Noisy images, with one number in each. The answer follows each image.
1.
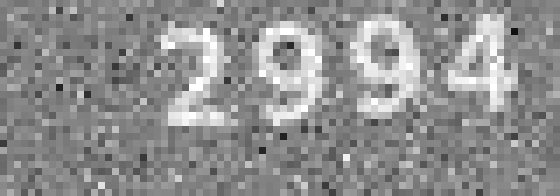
2994
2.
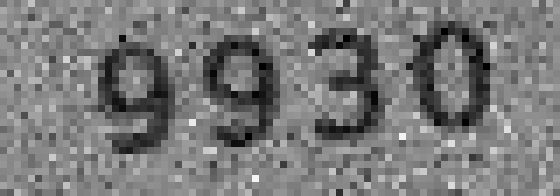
9930
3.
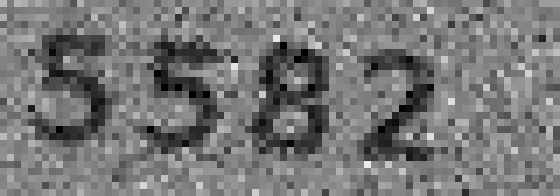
5582
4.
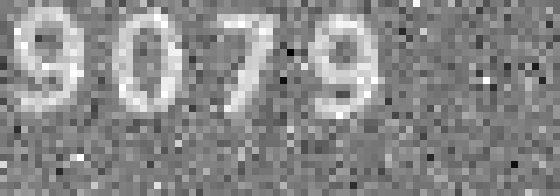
9079
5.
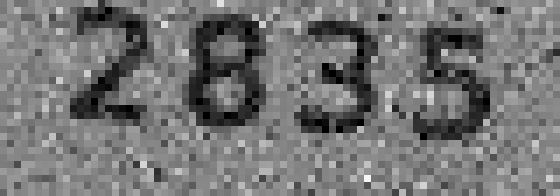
2835
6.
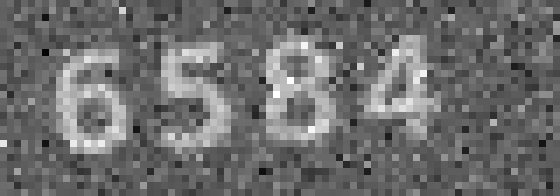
6584
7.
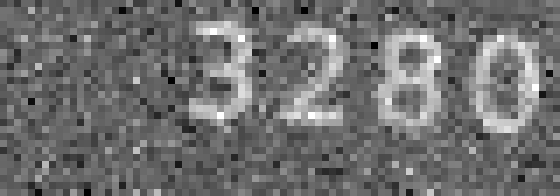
3280
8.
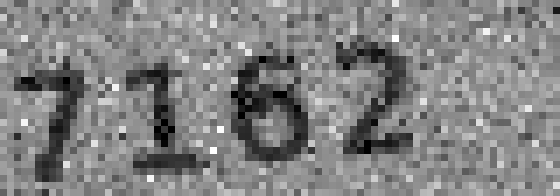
7162
